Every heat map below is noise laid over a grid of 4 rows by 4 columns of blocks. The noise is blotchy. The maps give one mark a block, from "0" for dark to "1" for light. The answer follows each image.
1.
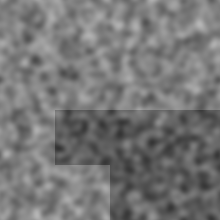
1 1 1 1
1 1 1 1
1 0 0 0
1 1 0 0
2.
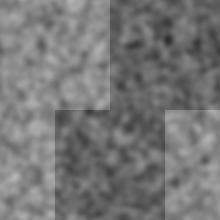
1 1 0 0
1 1 0 0
1 0 0 1
1 0 0 1
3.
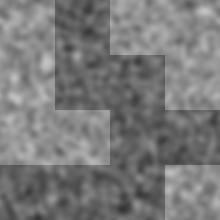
1 0 1 1
1 0 0 1
1 1 0 0
0 0 0 1
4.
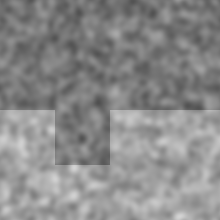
0 0 0 0
0 0 0 0
1 0 1 1
1 1 1 1
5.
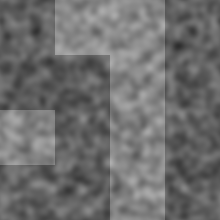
0 1 1 0
0 0 1 0
1 0 1 0
0 0 1 0
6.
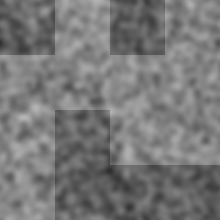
0 1 0 1
1 1 1 1
1 0 1 1
1 0 0 0
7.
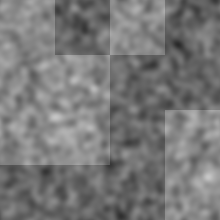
1 0 1 0
1 1 0 0
1 1 0 1
0 0 0 1
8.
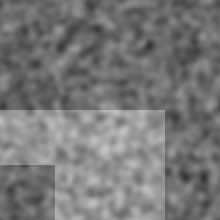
0 0 0 0
0 0 0 0
1 1 1 0
0 1 1 0
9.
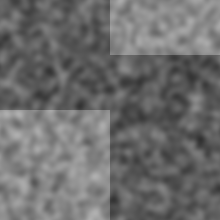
0 0 1 1
0 0 0 0
1 1 0 0
1 1 0 0
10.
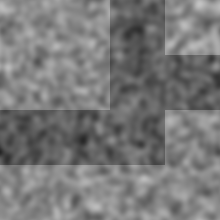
1 1 0 1
1 1 0 0
0 0 0 1
1 1 1 1
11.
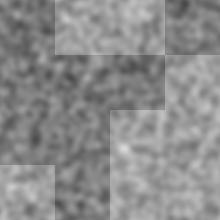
0 1 1 0
0 0 0 1
0 0 1 1
1 0 1 1
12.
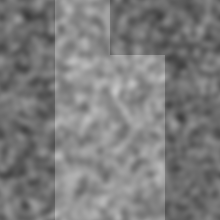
0 1 0 0
0 1 1 0
0 1 1 0
0 1 1 0
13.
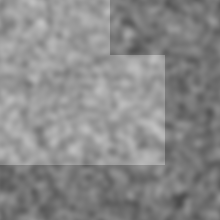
1 1 0 0
1 1 1 0
1 1 1 0
0 0 0 0
